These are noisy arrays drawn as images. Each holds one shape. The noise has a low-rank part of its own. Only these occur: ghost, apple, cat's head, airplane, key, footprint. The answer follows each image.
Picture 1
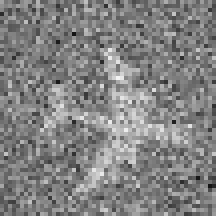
airplane
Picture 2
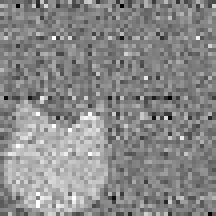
cat's head
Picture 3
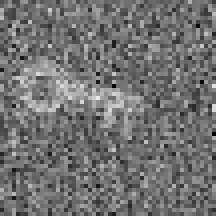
key
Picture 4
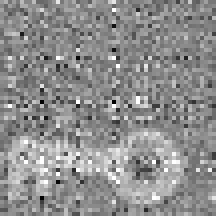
key
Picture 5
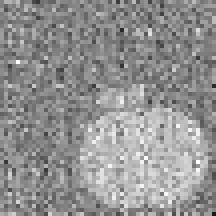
apple
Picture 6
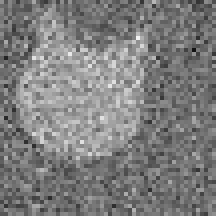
cat's head
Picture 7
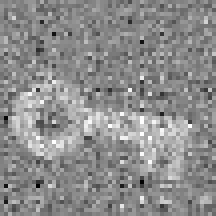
key
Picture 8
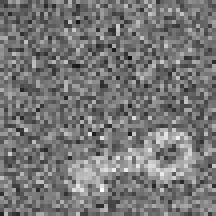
key
